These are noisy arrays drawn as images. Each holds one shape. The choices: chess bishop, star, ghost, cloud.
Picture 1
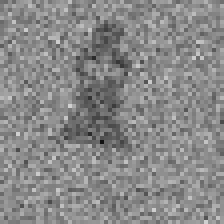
chess bishop
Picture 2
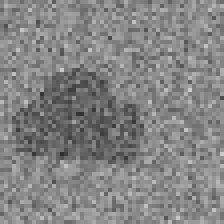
cloud
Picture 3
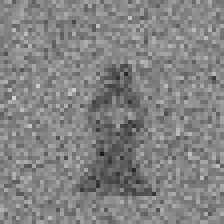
chess bishop
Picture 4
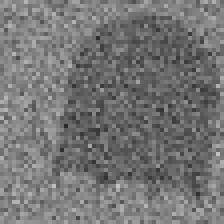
ghost
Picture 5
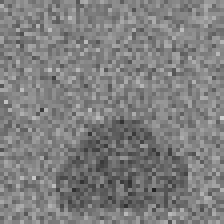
cloud
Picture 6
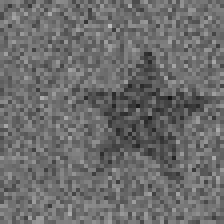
star
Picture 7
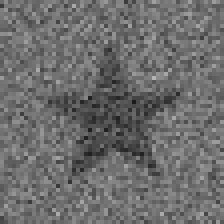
star
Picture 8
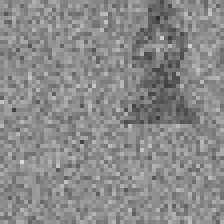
chess bishop
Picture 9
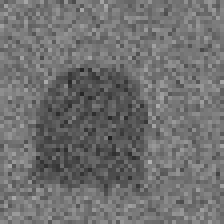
ghost
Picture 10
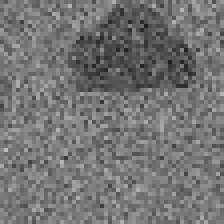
cloud
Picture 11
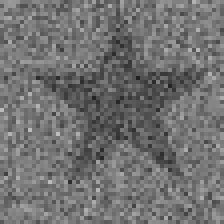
star
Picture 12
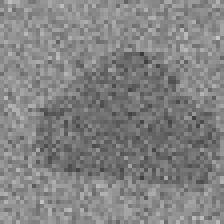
cloud
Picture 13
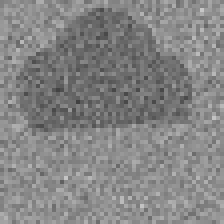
cloud
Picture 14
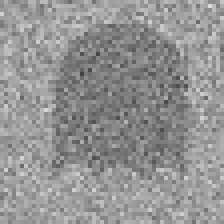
ghost
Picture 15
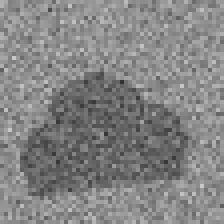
cloud
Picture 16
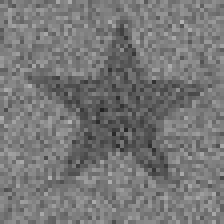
star
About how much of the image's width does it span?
nearly all
